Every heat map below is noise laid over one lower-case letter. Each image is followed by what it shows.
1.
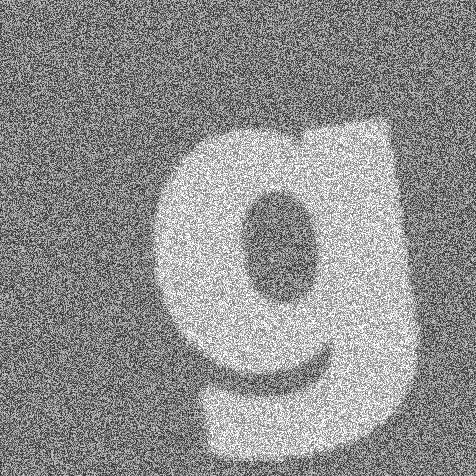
g
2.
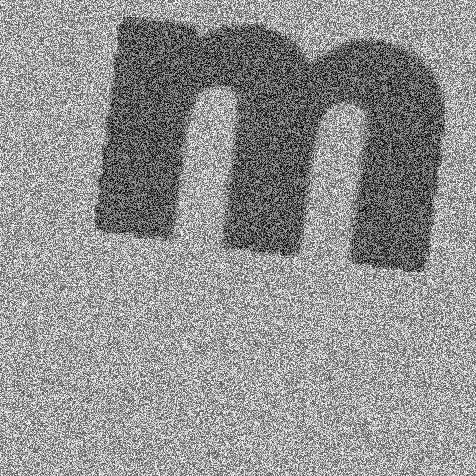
m
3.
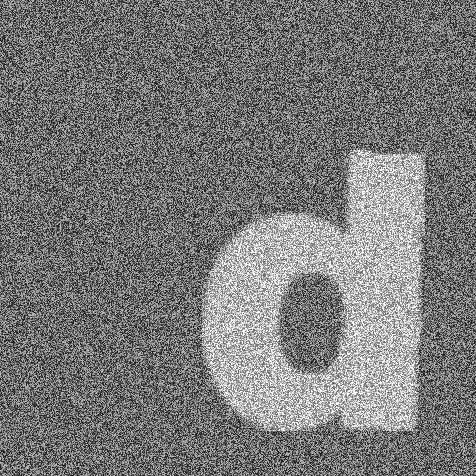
d
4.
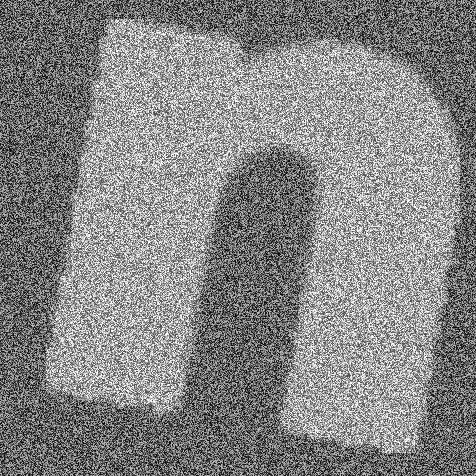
n
